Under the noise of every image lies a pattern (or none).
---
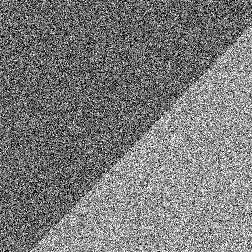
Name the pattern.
a sharp edge
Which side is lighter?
bottom right
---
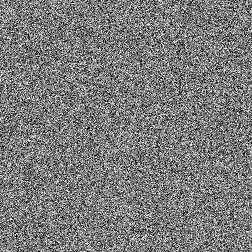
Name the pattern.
only noise
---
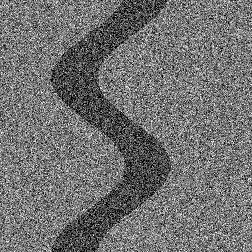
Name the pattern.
a wavy band
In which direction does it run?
top to bottom
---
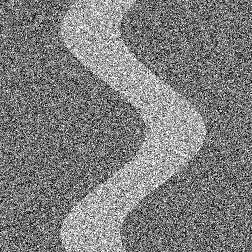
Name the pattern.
a wavy band
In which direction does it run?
top to bottom
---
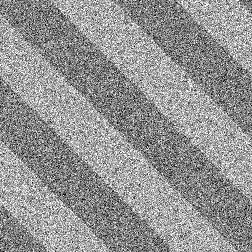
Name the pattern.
diagonal stripes
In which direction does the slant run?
top left to bottom right
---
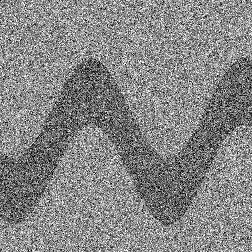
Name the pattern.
a wavy band
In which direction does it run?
left to right
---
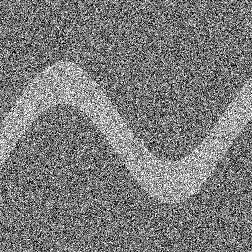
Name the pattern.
a wavy band
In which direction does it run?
left to right
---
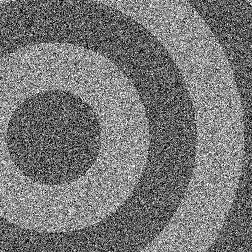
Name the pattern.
rings round one point
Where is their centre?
middle left
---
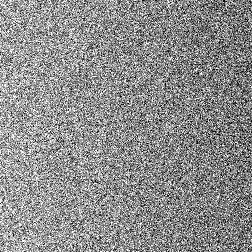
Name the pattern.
a smooth slope
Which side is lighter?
left
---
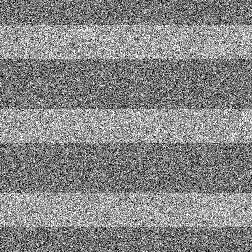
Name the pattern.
horizontal stripes
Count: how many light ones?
3
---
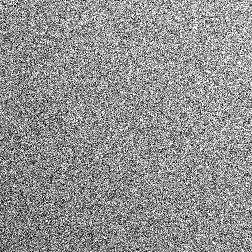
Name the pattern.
a smooth slope
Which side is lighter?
top right
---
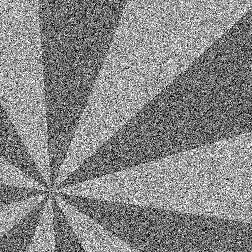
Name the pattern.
spokes from one point
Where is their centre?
bottom left
